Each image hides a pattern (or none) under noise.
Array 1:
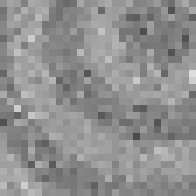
rings round one point
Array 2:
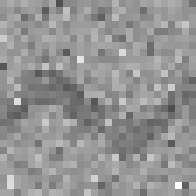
a wavy band
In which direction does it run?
left to right
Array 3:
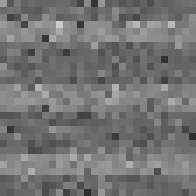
horizontal stripes
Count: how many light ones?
3
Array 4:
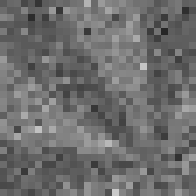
spokes from one point
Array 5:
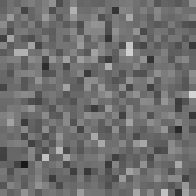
only noise
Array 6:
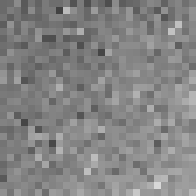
a smooth slope
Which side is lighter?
bottom right
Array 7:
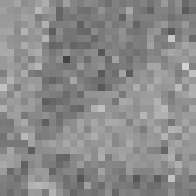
spokes from one point
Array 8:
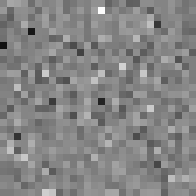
only noise
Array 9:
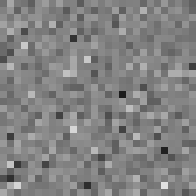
only noise
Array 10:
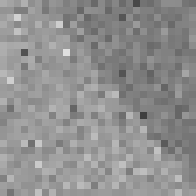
a sharp edge
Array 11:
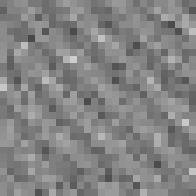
diagonal stripes
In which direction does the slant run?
top left to bottom right
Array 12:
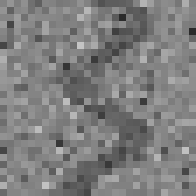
a wavy band
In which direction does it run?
top to bottom
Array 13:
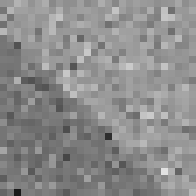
a sharp edge
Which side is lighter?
top right
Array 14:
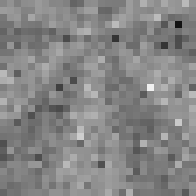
spokes from one point
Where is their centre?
top middle
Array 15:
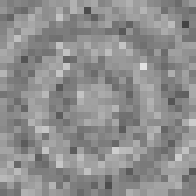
rings round one point
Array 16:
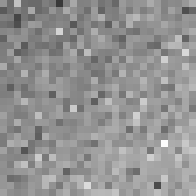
a smooth slope
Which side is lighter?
bottom right
